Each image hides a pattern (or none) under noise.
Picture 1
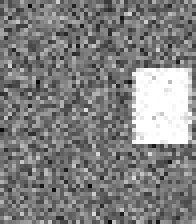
one block
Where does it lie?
middle right
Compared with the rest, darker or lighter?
lighter
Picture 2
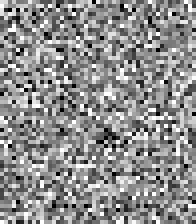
only noise
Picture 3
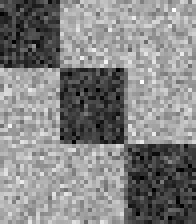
blocks along the diagonal
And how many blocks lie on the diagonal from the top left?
3
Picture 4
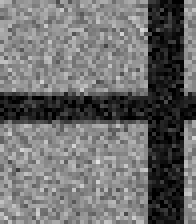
bands of rows crossing bands of columns
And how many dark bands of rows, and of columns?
1 and 1
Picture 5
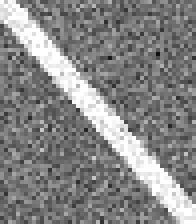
a diagonal band
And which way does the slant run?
top left to bottom right
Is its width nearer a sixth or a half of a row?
a sixth
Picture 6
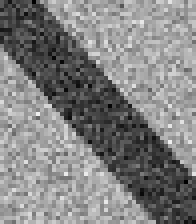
a diagonal band
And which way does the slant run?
top left to bottom right
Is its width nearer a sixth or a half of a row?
a half
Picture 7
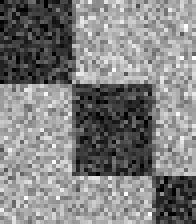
blocks along the diagonal
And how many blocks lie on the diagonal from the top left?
3
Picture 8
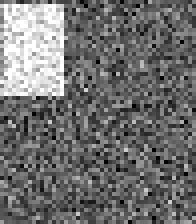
one block
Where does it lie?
top left
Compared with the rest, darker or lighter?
lighter
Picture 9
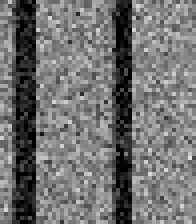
bands of columns
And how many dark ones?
2
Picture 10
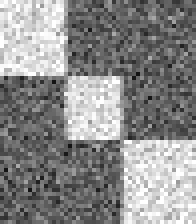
blocks along the diagonal
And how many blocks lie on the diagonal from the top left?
3
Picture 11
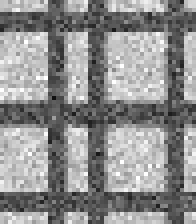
bands of rows crossing bands of columns
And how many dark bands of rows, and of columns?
3 and 3
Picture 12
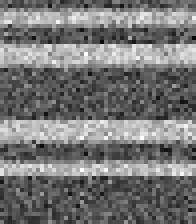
bands of rows
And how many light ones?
4
